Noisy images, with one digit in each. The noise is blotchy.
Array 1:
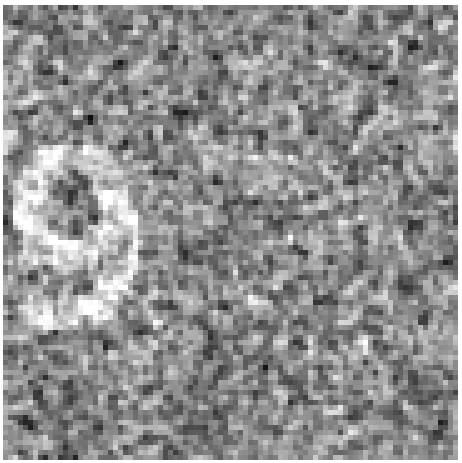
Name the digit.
9
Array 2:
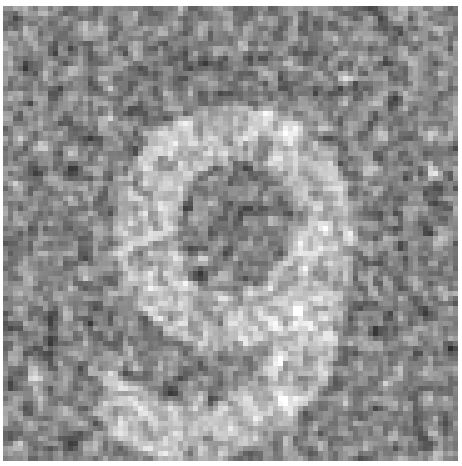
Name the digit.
9
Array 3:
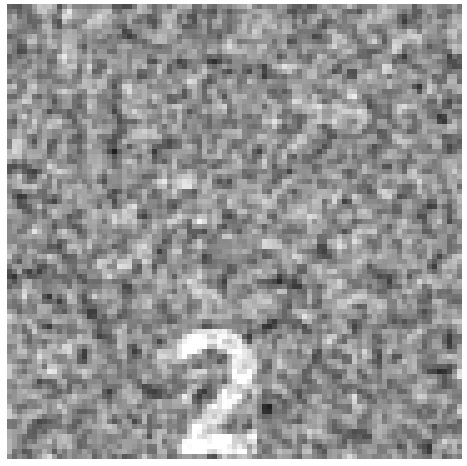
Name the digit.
2
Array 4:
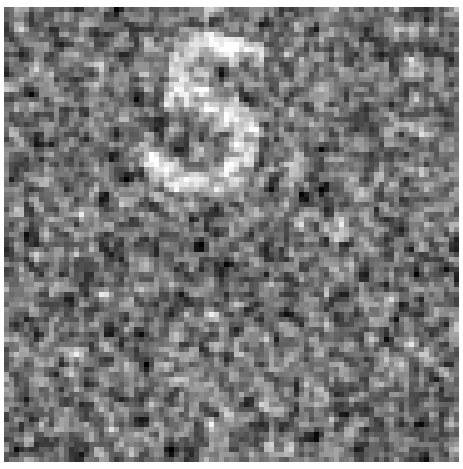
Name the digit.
5
